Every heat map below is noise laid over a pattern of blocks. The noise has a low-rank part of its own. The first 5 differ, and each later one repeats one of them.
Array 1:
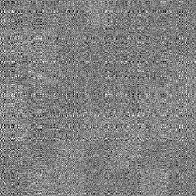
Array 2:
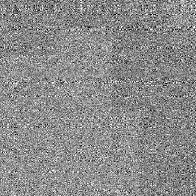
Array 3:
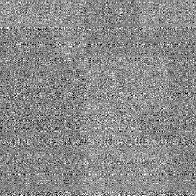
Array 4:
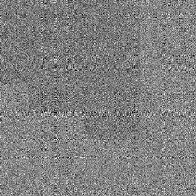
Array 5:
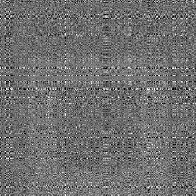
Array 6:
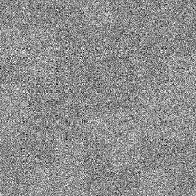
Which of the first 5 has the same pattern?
1
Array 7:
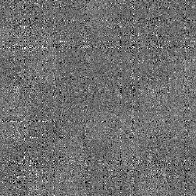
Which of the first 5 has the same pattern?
1
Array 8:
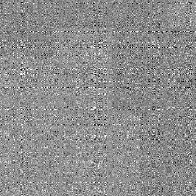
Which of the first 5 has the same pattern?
2
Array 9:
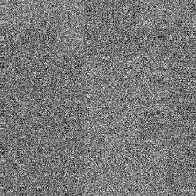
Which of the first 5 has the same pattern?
3
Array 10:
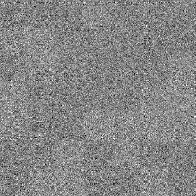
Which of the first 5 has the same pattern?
1
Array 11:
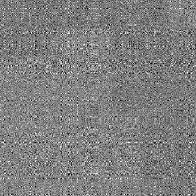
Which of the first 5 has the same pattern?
2
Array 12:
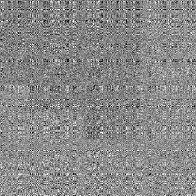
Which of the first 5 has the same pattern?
4
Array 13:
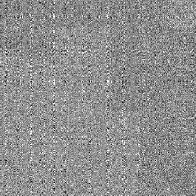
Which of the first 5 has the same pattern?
2
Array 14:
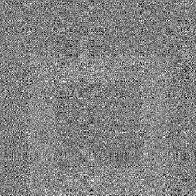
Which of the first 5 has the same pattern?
5
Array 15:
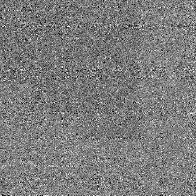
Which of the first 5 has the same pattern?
4
